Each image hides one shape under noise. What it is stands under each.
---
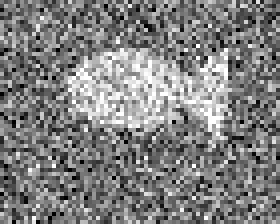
fish
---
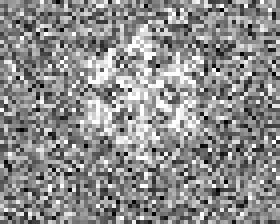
snowflake
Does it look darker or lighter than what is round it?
lighter
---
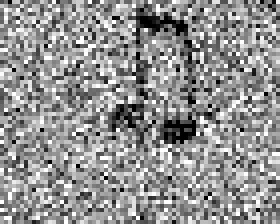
pair of musical notes
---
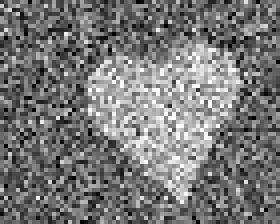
heart
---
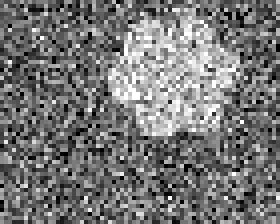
flower
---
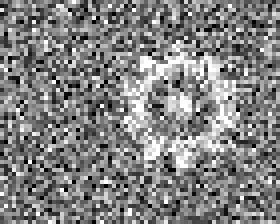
gear
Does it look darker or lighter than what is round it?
lighter
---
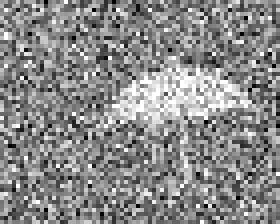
umbrella
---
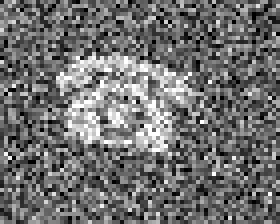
telephone
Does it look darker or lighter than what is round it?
lighter
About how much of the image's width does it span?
half
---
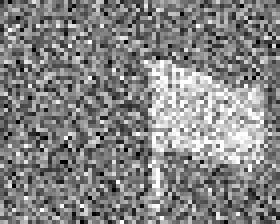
flag
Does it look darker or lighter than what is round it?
lighter
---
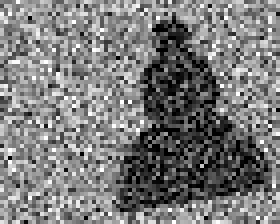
chess pawn
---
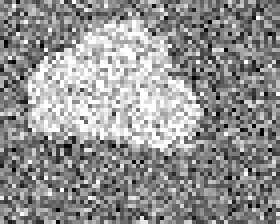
cloud
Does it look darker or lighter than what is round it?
lighter
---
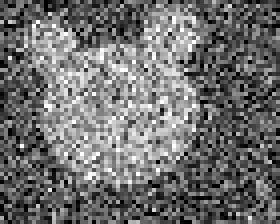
bear's head
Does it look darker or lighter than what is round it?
lighter
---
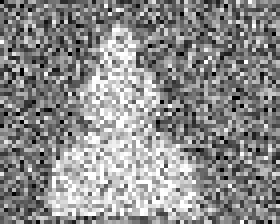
chess pawn
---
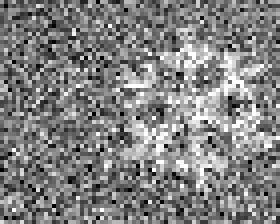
snowflake
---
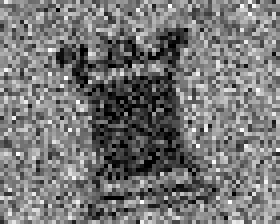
chess rook
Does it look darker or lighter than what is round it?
darker
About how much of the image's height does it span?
nearly all
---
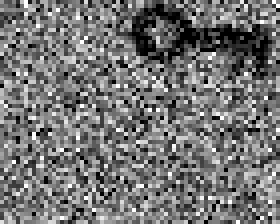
key
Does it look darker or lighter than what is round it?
darker
